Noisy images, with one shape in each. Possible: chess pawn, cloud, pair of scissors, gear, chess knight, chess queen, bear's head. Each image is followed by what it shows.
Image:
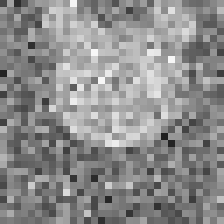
bear's head
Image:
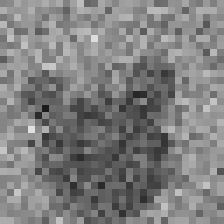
bear's head
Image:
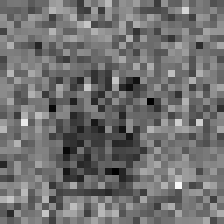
chess queen
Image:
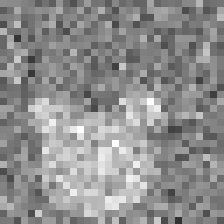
bear's head
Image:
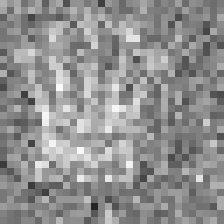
chess queen
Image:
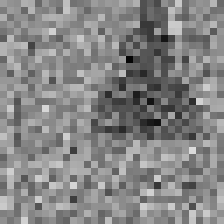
chess pawn
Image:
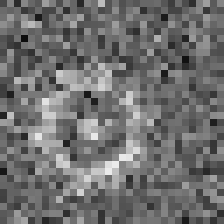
gear
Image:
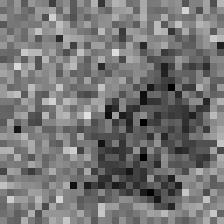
chess knight
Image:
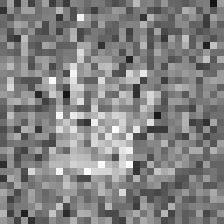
chess queen
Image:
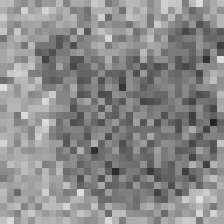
bear's head
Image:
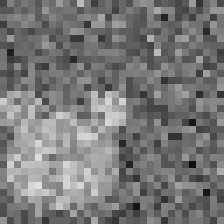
bear's head
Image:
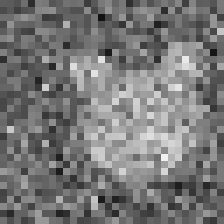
bear's head
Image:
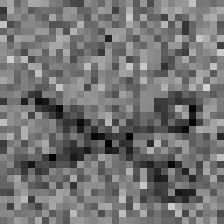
pair of scissors
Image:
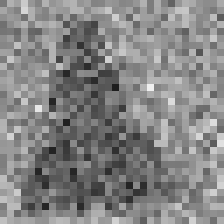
chess pawn
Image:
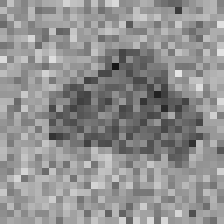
cloud
